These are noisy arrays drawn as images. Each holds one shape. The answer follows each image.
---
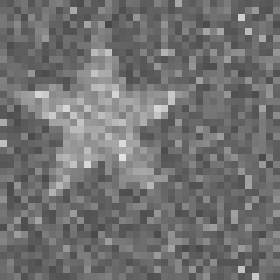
star
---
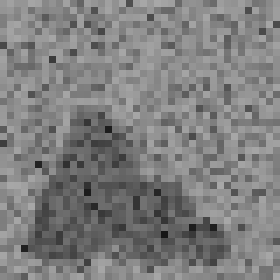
chess pawn
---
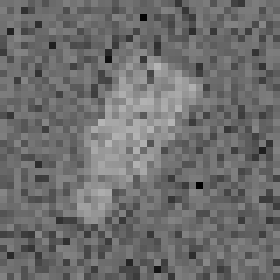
bottle
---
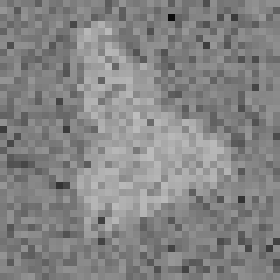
chess pawn
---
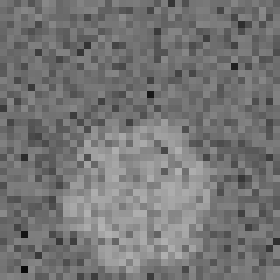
flower
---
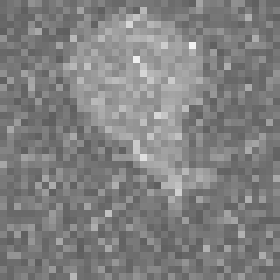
pear
